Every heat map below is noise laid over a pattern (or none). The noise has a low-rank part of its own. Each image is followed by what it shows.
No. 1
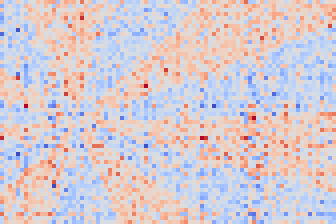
spokes from one point
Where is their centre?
middle left
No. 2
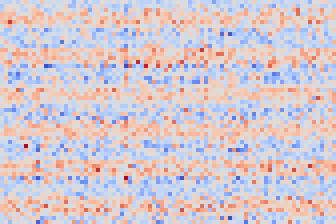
horizontal stripes
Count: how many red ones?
6
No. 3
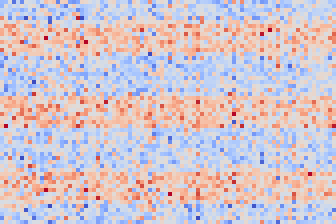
horizontal stripes
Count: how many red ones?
3
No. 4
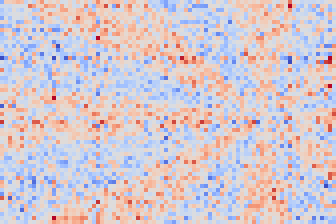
spokes from one point
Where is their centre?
middle right
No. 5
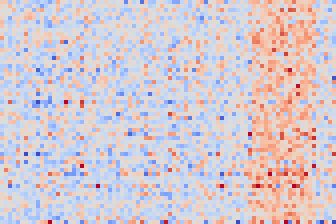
one vertical stripe
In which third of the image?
right
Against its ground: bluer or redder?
redder
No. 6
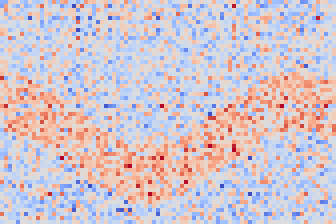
a wavy band
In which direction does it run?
left to right
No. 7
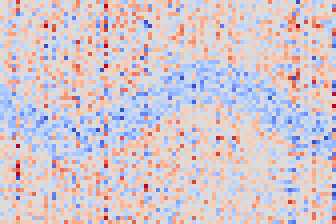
a wavy band
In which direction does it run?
left to right
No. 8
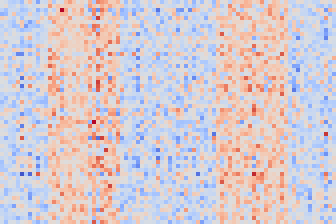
vertical stripes
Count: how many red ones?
2
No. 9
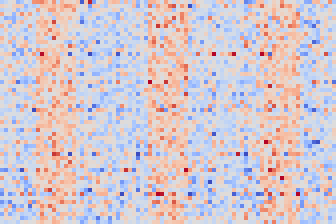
vertical stripes
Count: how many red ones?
3
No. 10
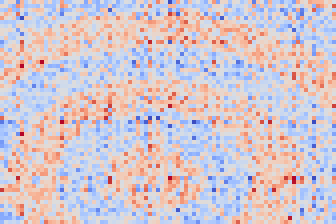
rings round one point
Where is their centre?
bottom middle
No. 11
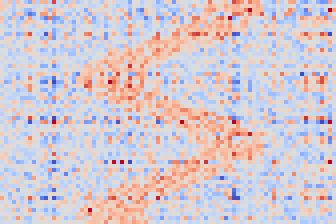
a wavy band
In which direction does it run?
top to bottom
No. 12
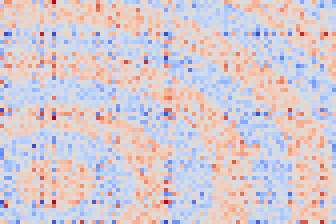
rings round one point
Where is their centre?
bottom left
